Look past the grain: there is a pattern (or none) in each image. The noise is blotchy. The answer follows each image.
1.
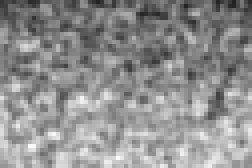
a smooth slope
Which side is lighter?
bottom
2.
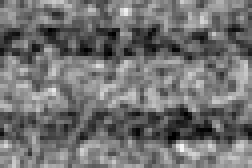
horizontal stripes
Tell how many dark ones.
2
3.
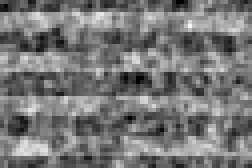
horizontal stripes
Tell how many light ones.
4
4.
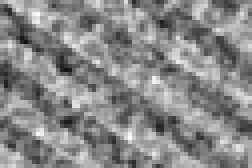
diagonal stripes
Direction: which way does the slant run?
top left to bottom right
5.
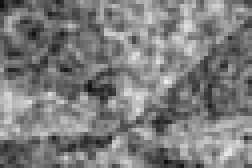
spokes from one point
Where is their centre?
bottom middle
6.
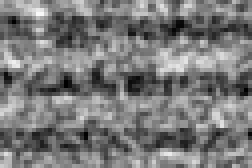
horizontal stripes
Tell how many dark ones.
3
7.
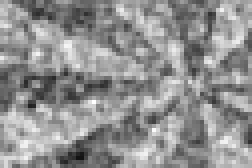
spokes from one point
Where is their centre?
middle right
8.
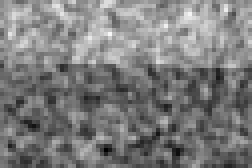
a sharp edge
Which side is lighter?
top
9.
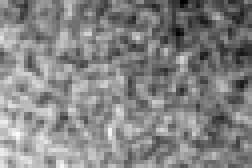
a smooth slope
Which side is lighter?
bottom left
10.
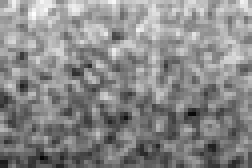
a smooth slope
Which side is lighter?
top
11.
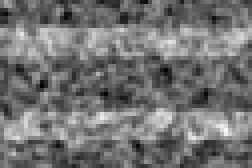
horizontal stripes
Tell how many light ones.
2
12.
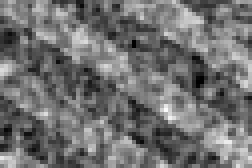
diagonal stripes
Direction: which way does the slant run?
top left to bottom right
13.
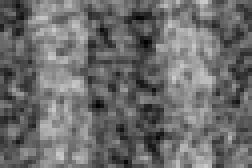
vertical stripes
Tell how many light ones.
2
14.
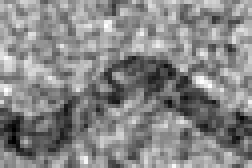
a wavy band
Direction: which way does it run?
left to right
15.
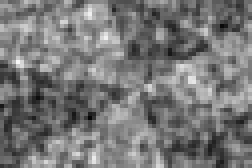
spokes from one point
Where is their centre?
centre
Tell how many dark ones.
3
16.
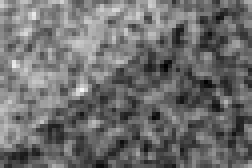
a sharp edge
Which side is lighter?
top left
